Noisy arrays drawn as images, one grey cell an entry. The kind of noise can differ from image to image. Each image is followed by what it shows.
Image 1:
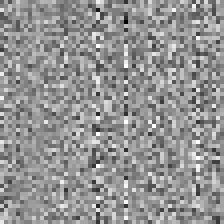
columns of uneven size
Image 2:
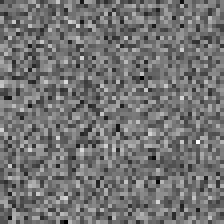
low rank plus noise
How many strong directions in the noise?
five to eight
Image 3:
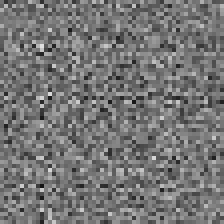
low rank plus noise
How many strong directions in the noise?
three or four
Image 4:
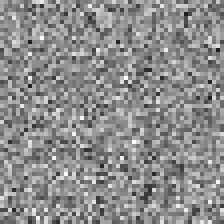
low rank plus noise
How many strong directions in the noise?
five to eight
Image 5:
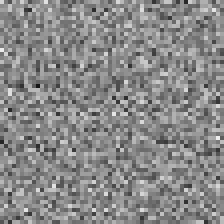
low rank plus noise
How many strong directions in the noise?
five to eight
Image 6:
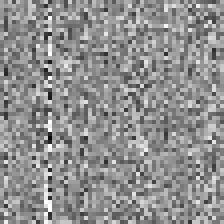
columns of uneven size
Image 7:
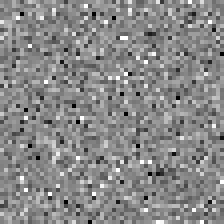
heavy tails
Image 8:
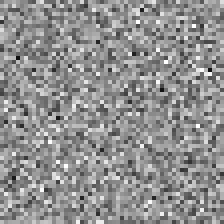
independent entries
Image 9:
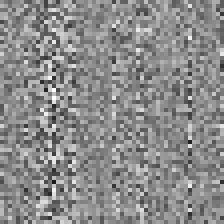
columns of uneven size
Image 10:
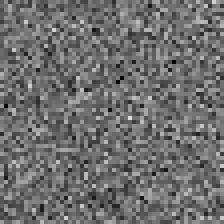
independent entries
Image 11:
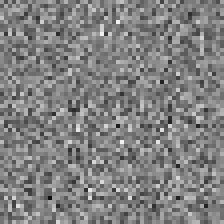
low rank plus noise
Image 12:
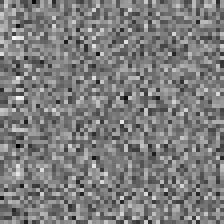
low rank plus noise
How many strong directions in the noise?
three or four
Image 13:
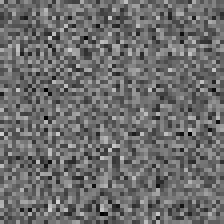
low rank plus noise
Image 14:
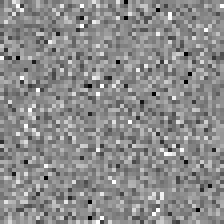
heavy tails
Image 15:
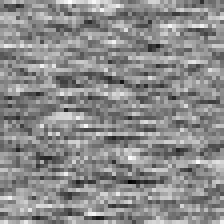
streaked along the rows
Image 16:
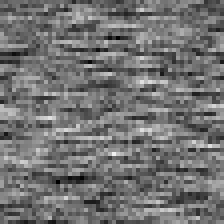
streaked along the rows
